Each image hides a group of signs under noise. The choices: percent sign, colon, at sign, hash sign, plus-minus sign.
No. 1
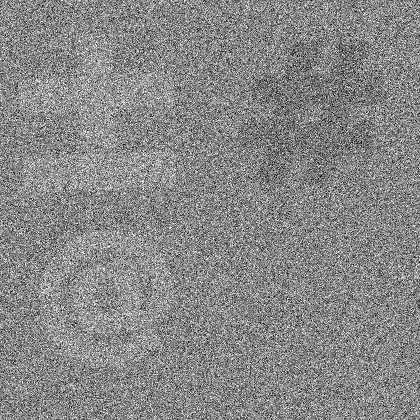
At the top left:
plus-minus sign
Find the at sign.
bottom left
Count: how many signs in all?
3
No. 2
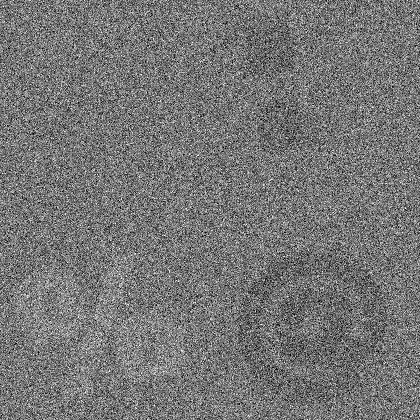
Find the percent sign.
bottom left
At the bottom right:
at sign
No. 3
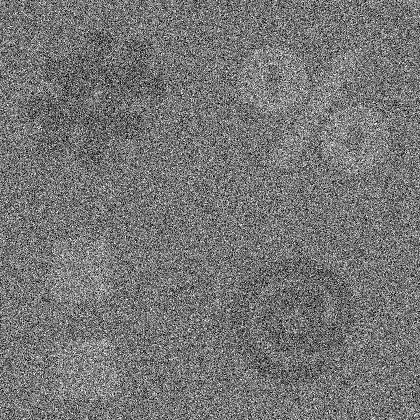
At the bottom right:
at sign
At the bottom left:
colon
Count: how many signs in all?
4
